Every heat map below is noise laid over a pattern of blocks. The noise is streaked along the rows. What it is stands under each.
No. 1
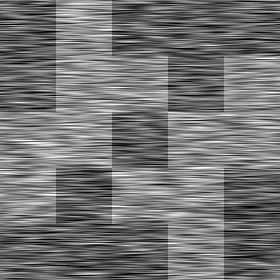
the same after a half turn
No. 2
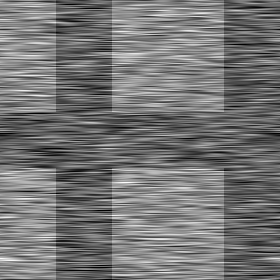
top and bottom mirror each other
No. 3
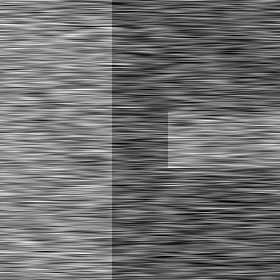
top and bottom mirror each other
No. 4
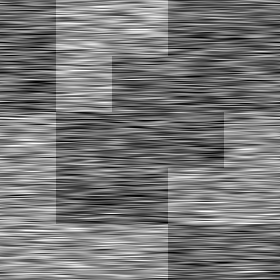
mirrored about the diagonal from the bottom left
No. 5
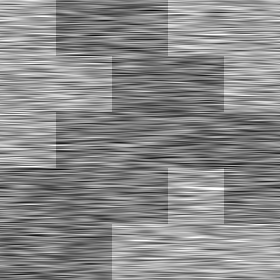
mirrored about the diagonal from the bottom left
